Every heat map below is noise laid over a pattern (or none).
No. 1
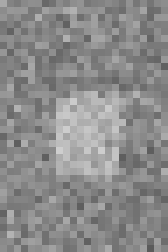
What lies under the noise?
one block
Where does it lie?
centre
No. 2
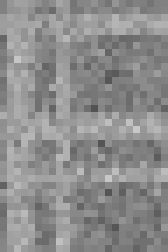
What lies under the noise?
bands of rows crossing bands of columns
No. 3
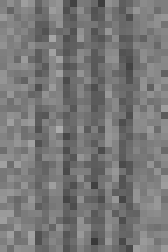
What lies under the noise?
bands of columns
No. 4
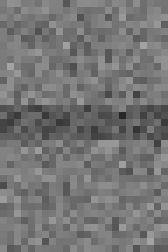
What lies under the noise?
one band of rows
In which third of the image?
middle
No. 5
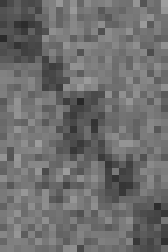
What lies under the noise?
blocks along the diagonal
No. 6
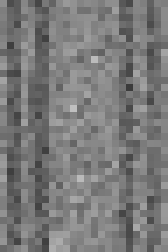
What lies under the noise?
bands of columns
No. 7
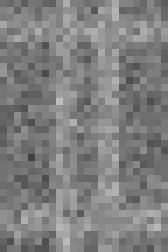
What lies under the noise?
bands of rows crossing bands of columns
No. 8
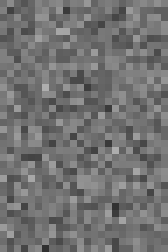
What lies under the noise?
only noise
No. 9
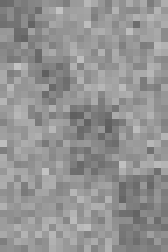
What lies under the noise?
blocks along the diagonal
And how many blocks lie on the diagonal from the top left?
4
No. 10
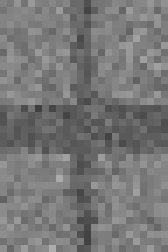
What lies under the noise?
bands of rows crossing bands of columns
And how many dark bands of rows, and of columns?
1 and 1
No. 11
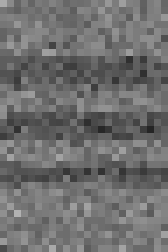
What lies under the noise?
bands of rows
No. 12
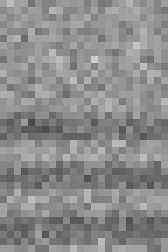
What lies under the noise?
bands of rows
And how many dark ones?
3
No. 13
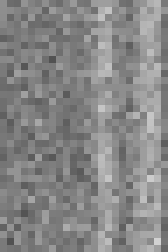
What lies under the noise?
bands of columns
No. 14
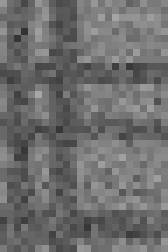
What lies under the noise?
bands of rows crossing bands of columns
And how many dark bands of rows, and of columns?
3 and 2
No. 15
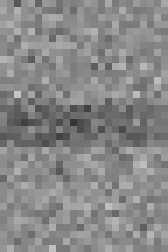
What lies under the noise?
one band of rows
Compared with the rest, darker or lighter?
darker
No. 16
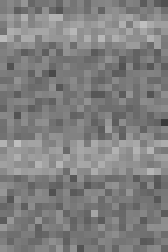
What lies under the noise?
bands of rows
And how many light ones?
2
